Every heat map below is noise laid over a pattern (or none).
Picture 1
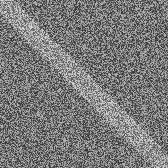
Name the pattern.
a diagonal band
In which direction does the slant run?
top left to bottom right
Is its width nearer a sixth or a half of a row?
a sixth
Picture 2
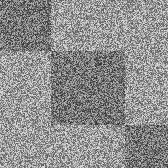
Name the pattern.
blocks along the diagonal
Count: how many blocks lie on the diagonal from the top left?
3
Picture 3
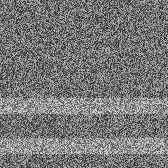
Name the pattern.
bands of rows
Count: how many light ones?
2
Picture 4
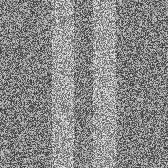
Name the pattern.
bands of columns
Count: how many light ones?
2
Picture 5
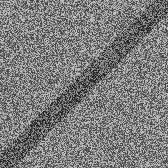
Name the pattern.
a diagonal band
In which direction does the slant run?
bottom left to top right
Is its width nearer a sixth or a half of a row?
a sixth
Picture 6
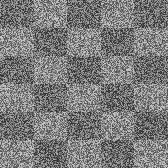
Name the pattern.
a checkerboard
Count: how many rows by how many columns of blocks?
6 by 5
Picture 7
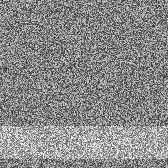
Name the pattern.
one band of rows
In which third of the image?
bottom
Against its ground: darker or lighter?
lighter
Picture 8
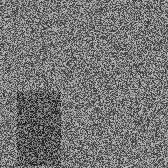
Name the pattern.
one block
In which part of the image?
bottom left
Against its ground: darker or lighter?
darker
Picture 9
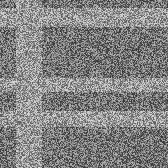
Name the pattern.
bands of rows crossing bands of columns
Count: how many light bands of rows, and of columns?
3 and 1
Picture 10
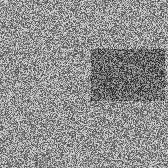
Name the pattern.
one block
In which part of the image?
middle right
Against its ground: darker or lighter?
darker
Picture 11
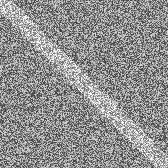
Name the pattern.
a diagonal band
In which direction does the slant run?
top left to bottom right
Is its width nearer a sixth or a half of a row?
a sixth
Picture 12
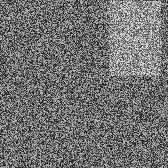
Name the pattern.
one block
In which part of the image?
top right
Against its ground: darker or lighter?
lighter
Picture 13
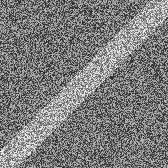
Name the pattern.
a diagonal band
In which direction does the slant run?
bottom left to top right
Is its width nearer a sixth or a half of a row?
a sixth
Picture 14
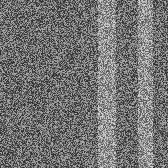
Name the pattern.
bands of columns
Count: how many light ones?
2
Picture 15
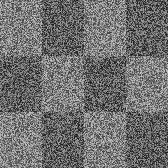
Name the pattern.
a checkerboard
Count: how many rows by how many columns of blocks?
3 by 4
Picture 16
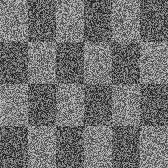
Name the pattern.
a checkerboard
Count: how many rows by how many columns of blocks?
4 by 6
